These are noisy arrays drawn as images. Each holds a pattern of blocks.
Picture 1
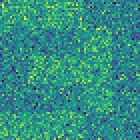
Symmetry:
top and bottom mirror each other
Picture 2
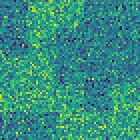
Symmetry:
no symmetry
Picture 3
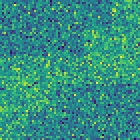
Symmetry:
the same after a half turn
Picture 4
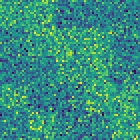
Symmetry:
mirrored about the diagonal from the bottom left
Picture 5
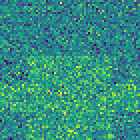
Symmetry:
left and right mirror each other
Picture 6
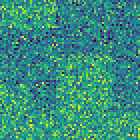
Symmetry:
no symmetry
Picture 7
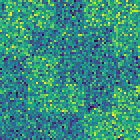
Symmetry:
mirrored about the diagonal from the bottom left
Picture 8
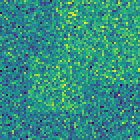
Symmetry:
mirrored about the diagonal from the bottom left
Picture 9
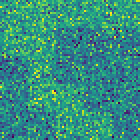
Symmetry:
no symmetry
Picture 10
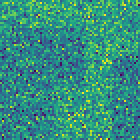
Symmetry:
no symmetry
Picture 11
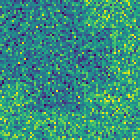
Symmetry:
mirrored about the diagonal from the top left
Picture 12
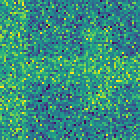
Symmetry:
top and bottom mirror each other
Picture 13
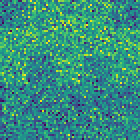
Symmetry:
left and right mirror each other
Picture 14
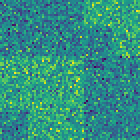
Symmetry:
mirrored about the diagonal from the bottom left
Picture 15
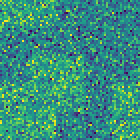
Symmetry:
mirrored about the diagonal from the bottom left
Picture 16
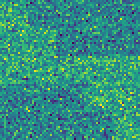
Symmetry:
the same after a half turn
